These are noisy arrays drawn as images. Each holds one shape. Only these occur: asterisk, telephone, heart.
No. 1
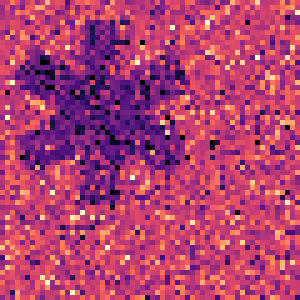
asterisk
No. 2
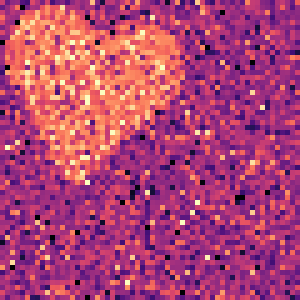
heart
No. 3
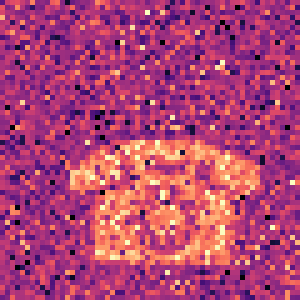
telephone
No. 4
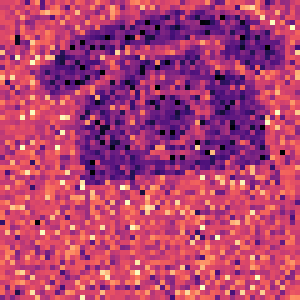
telephone
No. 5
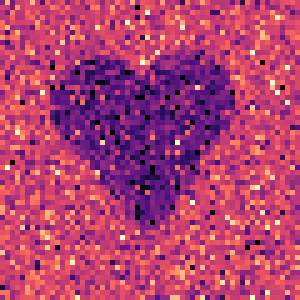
heart
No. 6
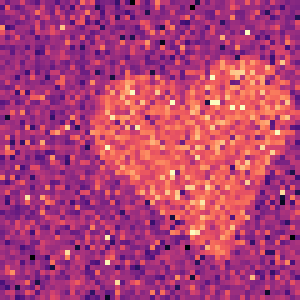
heart
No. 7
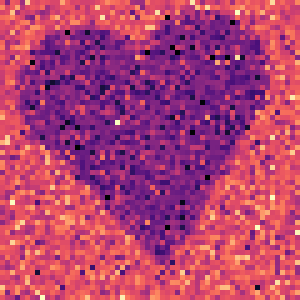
heart
